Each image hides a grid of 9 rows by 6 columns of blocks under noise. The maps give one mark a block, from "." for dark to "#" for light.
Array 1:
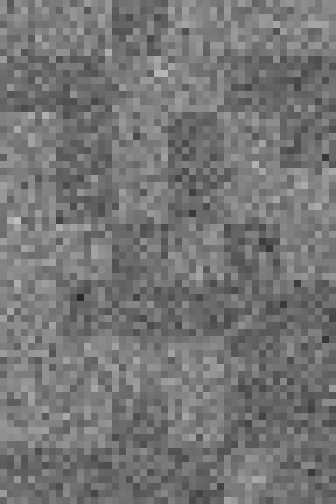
# # . # # #
. . # # . .
# . # . # .
# . # . # #
# # . # . #
# . . . . .
# # # # . .
# # . # . .
. . . . # .
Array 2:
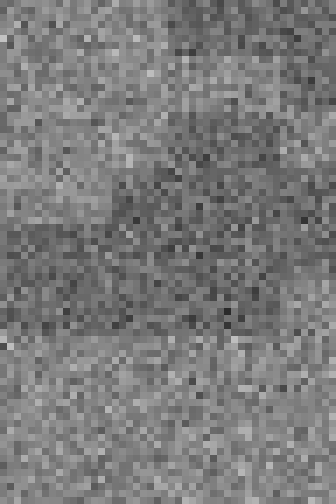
# # # . . .
# # # # # .
# # # . . #
# # . . . .
. . . . . .
. . . . . #
# # # # # #
# # # # # #
# # # # # #
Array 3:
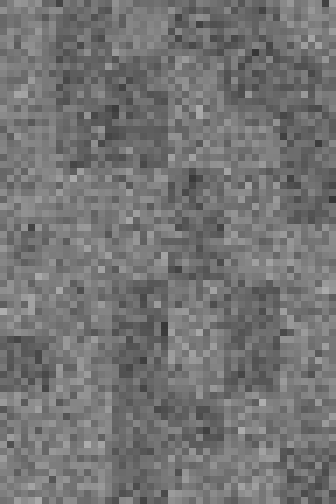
# . # . . #
# . . # . .
# . . # # .
# # # . # .
# # # . # #
# # . # . #
. # . # . #
# # . . # #
# # . # # .
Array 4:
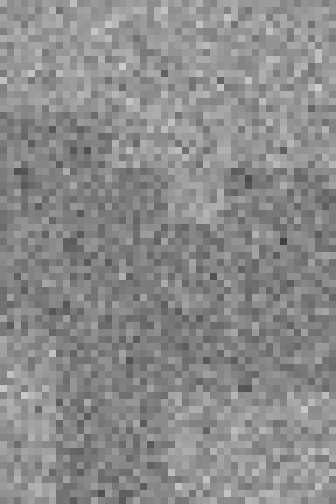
# # # # # #
# # # # # #
. . # # # #
. . . # . .
. . . . . .
. . . . . .
# . . . . .
# . . # # #
# . . # # #
